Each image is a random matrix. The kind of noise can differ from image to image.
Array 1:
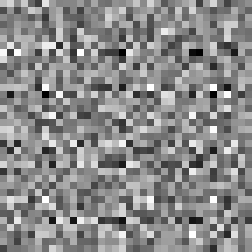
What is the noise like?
low rank plus noise
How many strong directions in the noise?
two
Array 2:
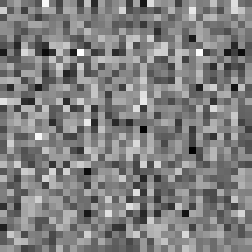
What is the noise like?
low rank plus noise
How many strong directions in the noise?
five to eight
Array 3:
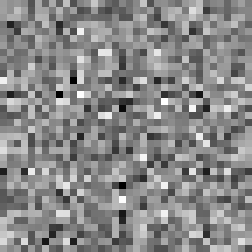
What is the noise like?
low rank plus noise
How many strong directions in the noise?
three or four
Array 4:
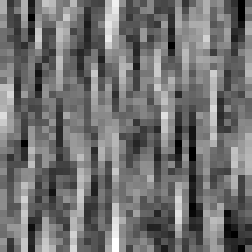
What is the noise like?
streaked along the columns
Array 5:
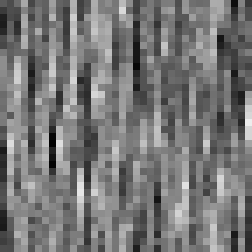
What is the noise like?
streaked along the columns
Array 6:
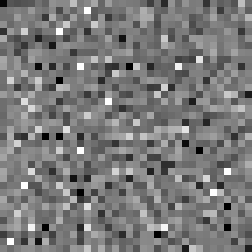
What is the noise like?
heavy tails
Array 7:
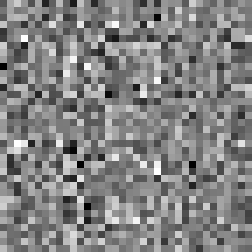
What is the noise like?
low rank plus noise
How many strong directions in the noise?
two
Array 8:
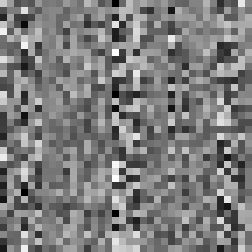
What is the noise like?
columns of uneven size
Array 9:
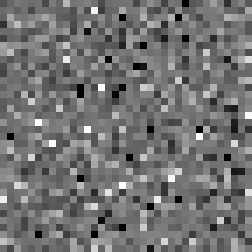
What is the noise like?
heavy tails
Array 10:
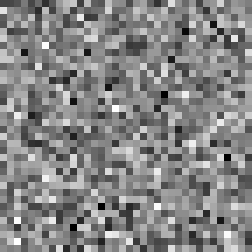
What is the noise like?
independent entries
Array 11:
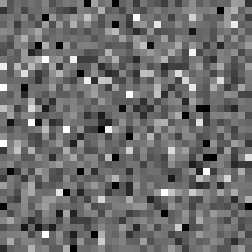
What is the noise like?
heavy tails
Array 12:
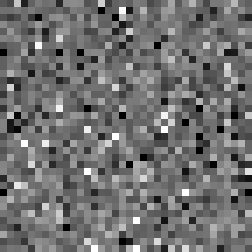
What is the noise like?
heavy tails
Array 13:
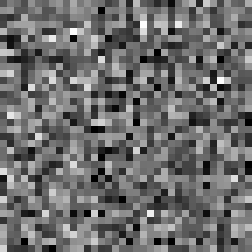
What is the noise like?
low rank plus noise
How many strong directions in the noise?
five to eight
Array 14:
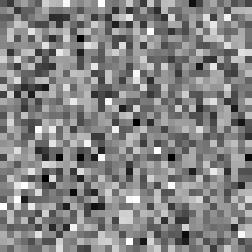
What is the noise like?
independent entries
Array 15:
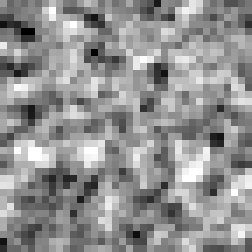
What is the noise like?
blotchy
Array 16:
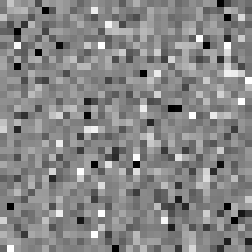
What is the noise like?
heavy tails
